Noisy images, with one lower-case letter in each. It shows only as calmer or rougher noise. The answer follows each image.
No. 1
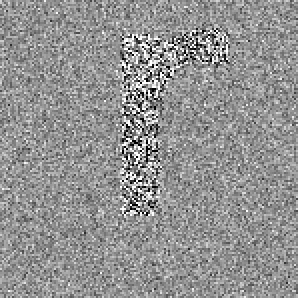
r
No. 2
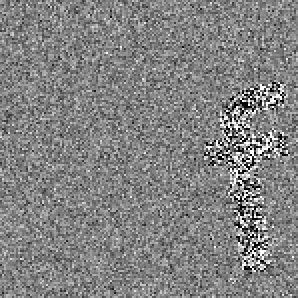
f
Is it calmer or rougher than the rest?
rougher
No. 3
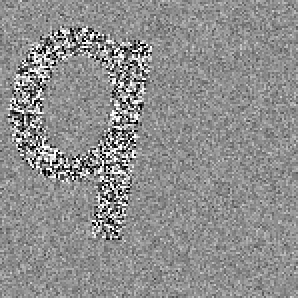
q
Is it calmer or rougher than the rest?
rougher
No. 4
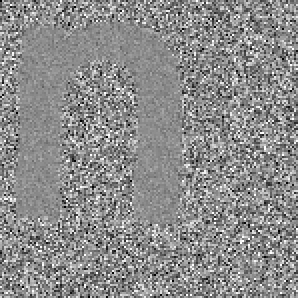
n
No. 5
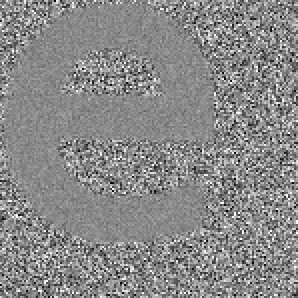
e
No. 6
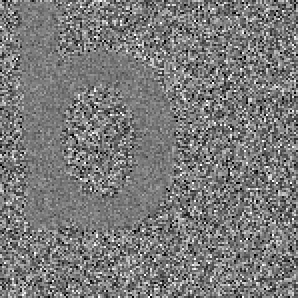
b
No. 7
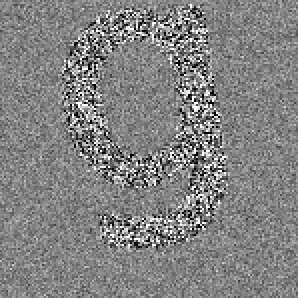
g
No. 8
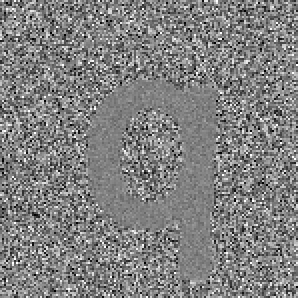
q
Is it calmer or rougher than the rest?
calmer
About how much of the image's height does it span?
two thirds
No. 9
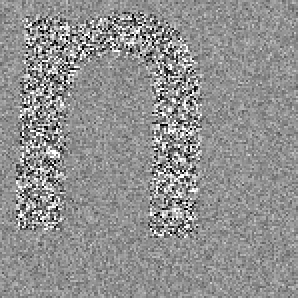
n
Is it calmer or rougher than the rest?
rougher
